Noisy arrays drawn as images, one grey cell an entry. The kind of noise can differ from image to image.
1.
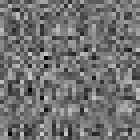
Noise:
low rank plus noise
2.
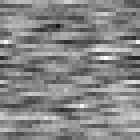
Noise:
streaked along the rows
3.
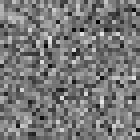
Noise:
independent entries
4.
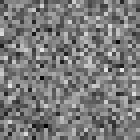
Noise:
independent entries
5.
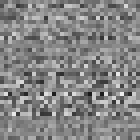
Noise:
rows of uneven size
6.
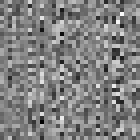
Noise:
columns of uneven size
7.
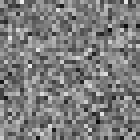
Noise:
independent entries
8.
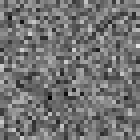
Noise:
independent entries
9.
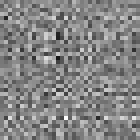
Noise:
low rank plus noise
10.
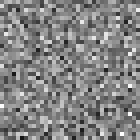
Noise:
independent entries
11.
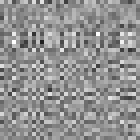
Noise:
low rank plus noise
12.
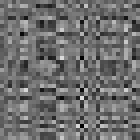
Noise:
low rank plus noise
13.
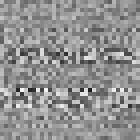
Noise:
rows of uneven size
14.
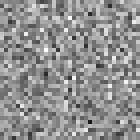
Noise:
independent entries
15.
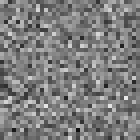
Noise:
low rank plus noise
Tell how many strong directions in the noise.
five to eight
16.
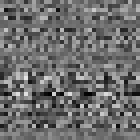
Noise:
rows of uneven size
